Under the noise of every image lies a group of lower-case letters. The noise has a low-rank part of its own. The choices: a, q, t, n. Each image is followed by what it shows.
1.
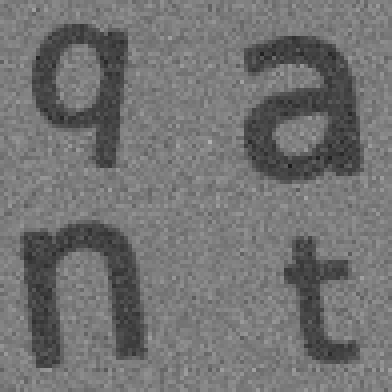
top left: q; top right: a; bottom left: n; bottom right: t
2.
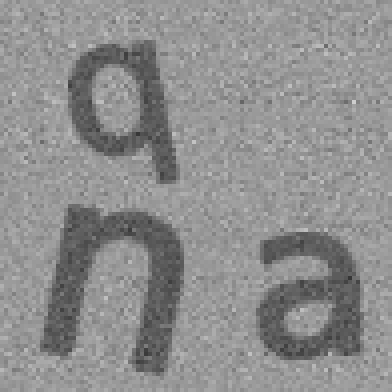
top left: q; bottom left: n; bottom right: a
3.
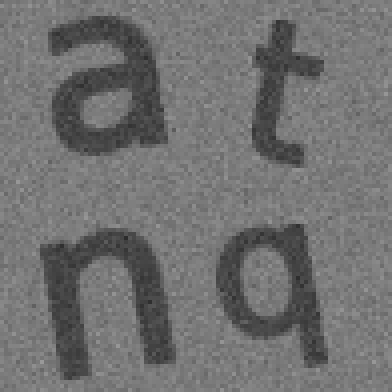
top left: a; top right: t; bottom left: n; bottom right: q
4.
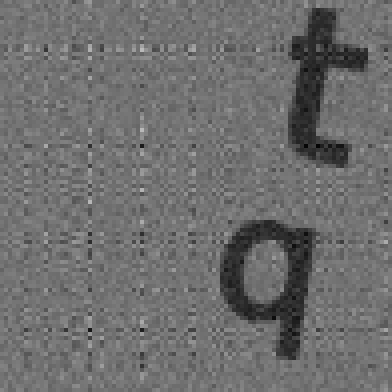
top right: t; bottom right: q
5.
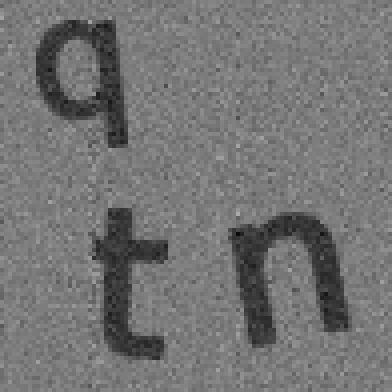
top left: q; bottom left: t; bottom right: n
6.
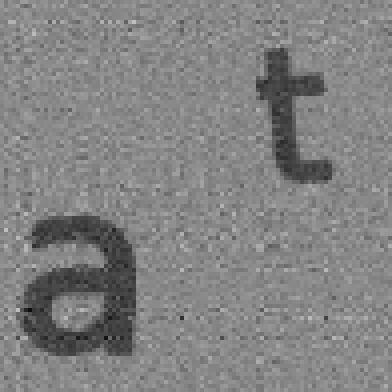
top right: t; bottom left: a
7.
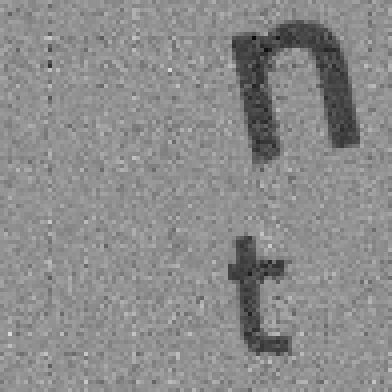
top right: n; bottom right: t
